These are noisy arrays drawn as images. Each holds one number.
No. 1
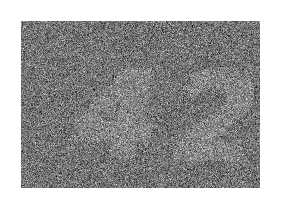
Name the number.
42
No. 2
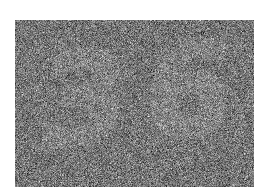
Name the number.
36
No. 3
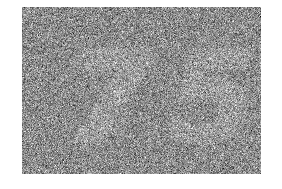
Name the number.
75
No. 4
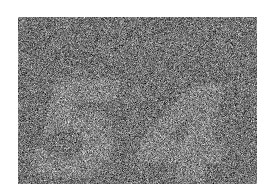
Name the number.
54
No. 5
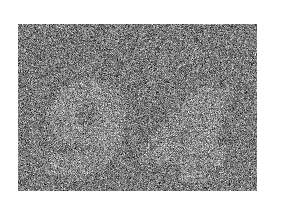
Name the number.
94
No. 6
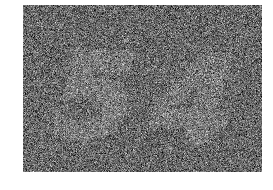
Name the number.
54
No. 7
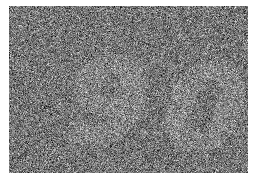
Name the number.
90
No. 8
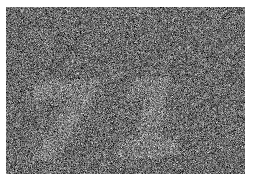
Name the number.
71
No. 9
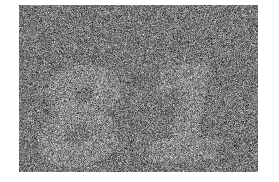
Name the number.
81
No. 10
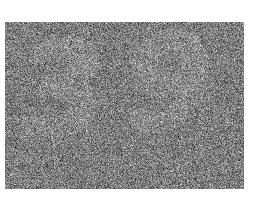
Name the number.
39
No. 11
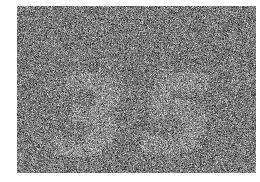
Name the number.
35
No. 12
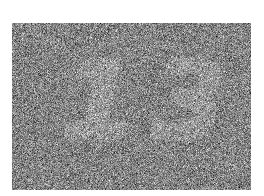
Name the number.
13
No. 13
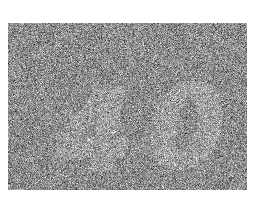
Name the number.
40
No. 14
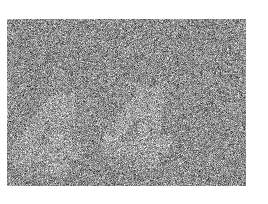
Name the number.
44
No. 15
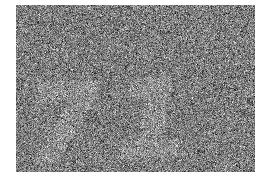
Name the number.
71
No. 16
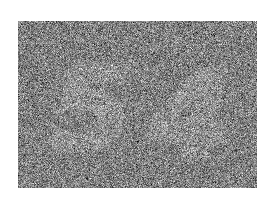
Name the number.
54
